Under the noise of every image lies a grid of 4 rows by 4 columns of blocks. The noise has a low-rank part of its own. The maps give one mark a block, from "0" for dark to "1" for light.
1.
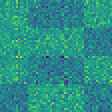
1 0 0 1
1 1 1 0
1 0 0 1
0 1 1 0
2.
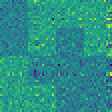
0 1 1 1
0 1 0 1
1 0 0 0
1 1 0 0
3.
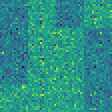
0 1 0 1
0 1 1 0
0 1 1 0
1 1 1 0
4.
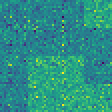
0 0 0 1
0 0 0 0
0 1 1 0
0 1 1 1
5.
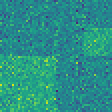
0 0 0 0
0 0 0 1
1 1 0 0
1 1 0 0
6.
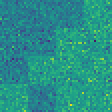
0 0 0 1
0 0 1 1
0 1 1 1
1 0 1 1
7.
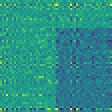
1 1 1 1
1 1 0 0
1 1 0 0
1 1 0 0
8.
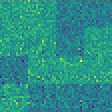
1 1 0 0
1 1 0 1
0 1 1 1
1 0 0 0
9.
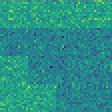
1 1 1 1
0 0 0 0
1 0 0 0
1 1 0 0
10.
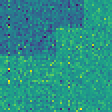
0 0 0 1
0 0 1 1
1 1 1 1
1 1 1 1
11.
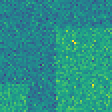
0 0 0 0
0 0 1 1
0 0 1 1
1 0 1 1
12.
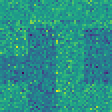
1 1 1 1
1 0 1 0
0 0 1 0
1 0 1 1
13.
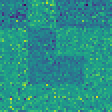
0 1 0 0
1 0 1 1
1 0 0 1
1 1 1 1
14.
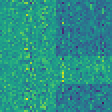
1 1 0 0
1 1 0 0
1 1 1 1
1 1 0 0
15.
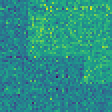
0 1 1 1
0 1 1 1
0 0 0 1
0 0 0 0
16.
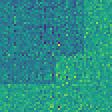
0 0 0 1
0 0 0 1
0 0 1 1
1 1 1 1
